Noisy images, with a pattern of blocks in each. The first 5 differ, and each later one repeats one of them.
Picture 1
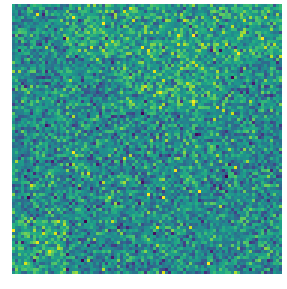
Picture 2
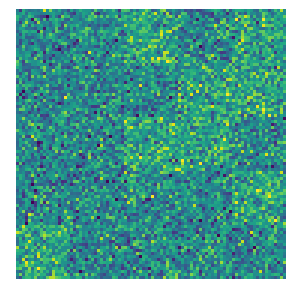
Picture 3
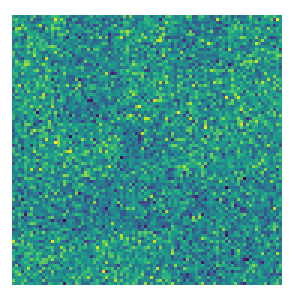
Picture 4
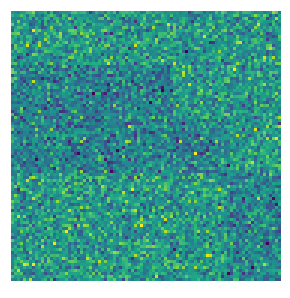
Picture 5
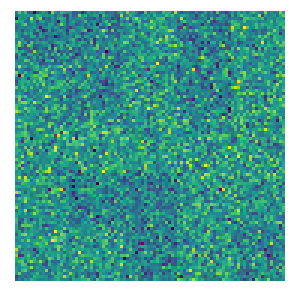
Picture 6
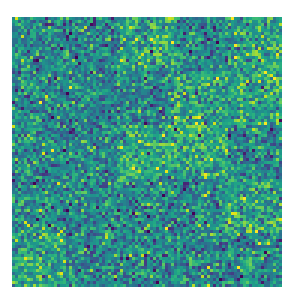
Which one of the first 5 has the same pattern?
2
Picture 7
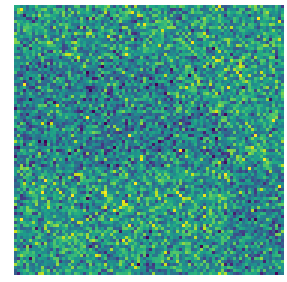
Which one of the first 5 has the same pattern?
4
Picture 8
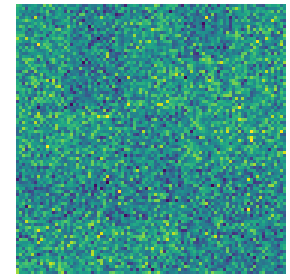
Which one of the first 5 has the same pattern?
3
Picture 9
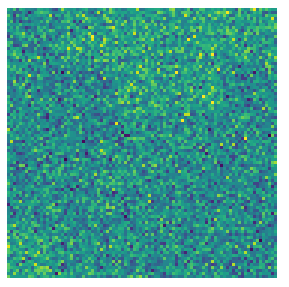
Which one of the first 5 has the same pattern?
1
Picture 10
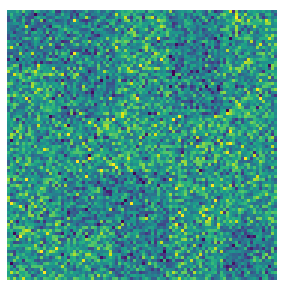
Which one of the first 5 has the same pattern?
5
